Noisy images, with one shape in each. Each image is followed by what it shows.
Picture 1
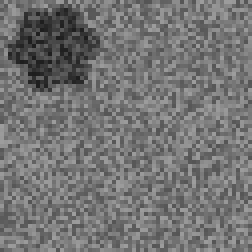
flower
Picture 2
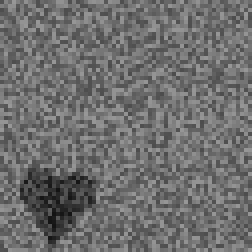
heart
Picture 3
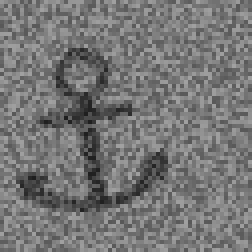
anchor
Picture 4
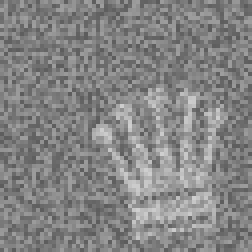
chess queen
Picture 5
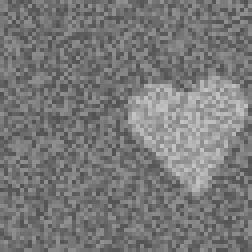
heart
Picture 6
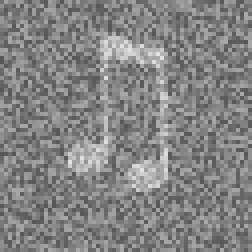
pair of musical notes
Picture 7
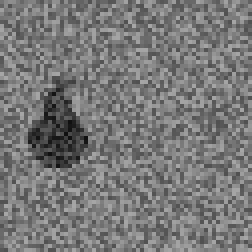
pear
